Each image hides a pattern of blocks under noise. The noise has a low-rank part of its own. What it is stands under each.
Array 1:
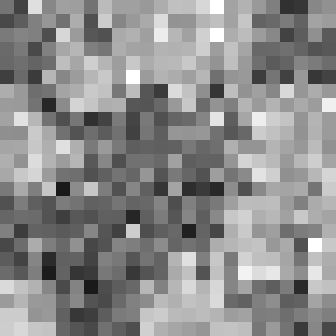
mirrored about the diagonal from the bottom left
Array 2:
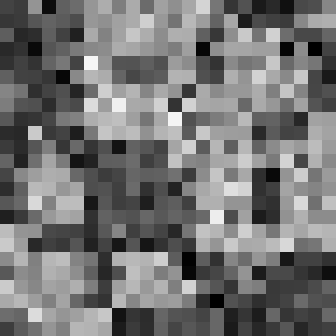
mirrored about the diagonal from the bottom left
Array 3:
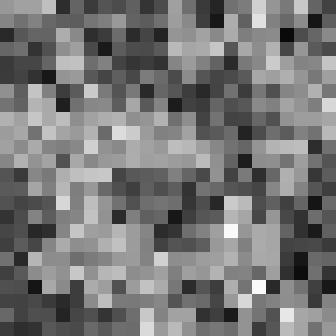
no symmetry
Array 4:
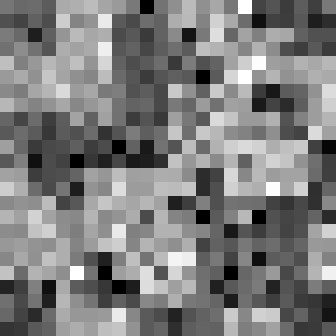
mirrored about the diagonal from the top left
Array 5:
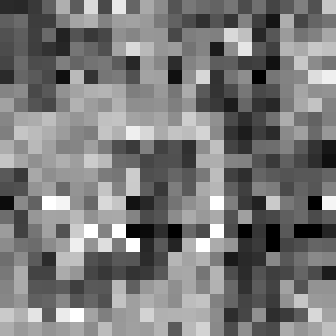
no symmetry
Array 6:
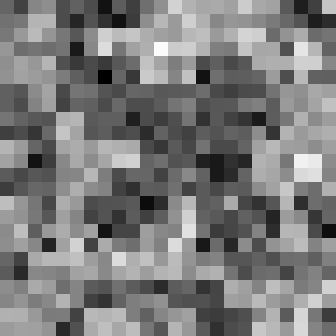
mirrored about the diagonal from the bottom left
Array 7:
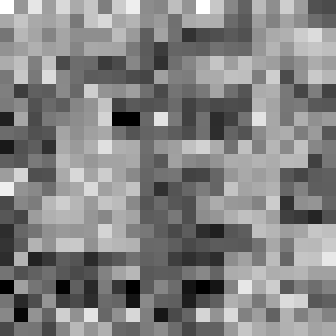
no symmetry
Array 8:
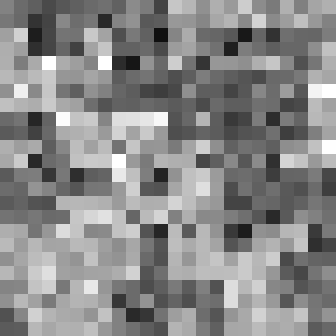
mirrored about the diagonal from the bottom left
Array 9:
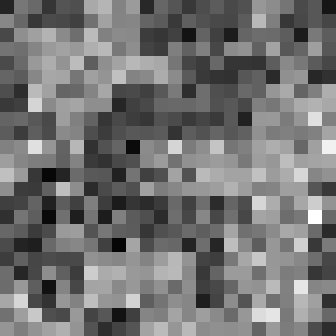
no symmetry
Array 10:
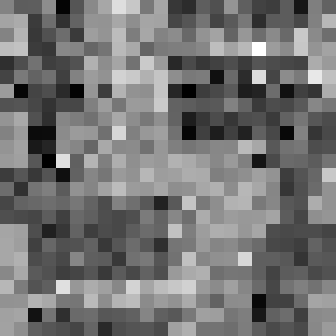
the same after a half turn
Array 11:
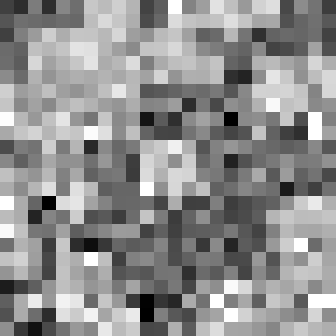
mirrored about the diagonal from the top left
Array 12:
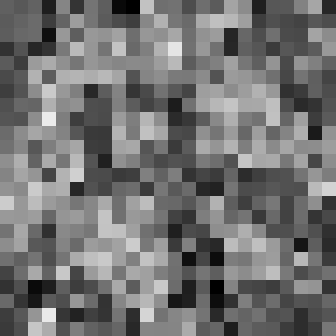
mirrored about the diagonal from the top left
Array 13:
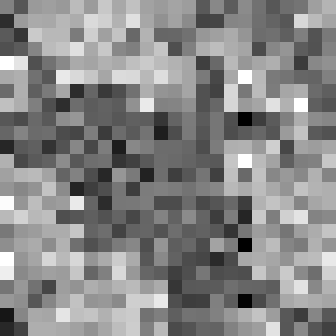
mirrored about the diagonal from the bottom left
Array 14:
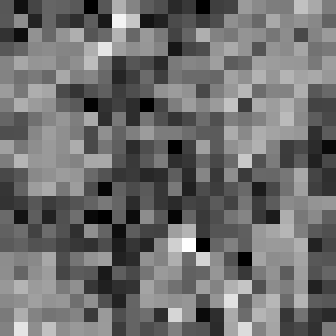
mirrored about the diagonal from the bottom left
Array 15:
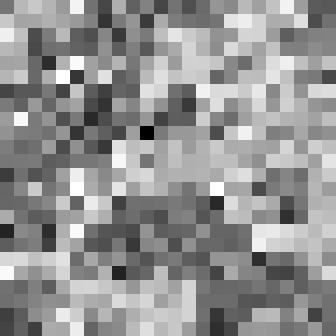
no symmetry
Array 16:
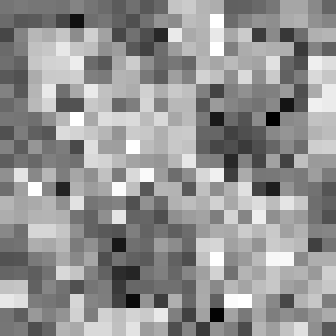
mirrored about the diagonal from the top left
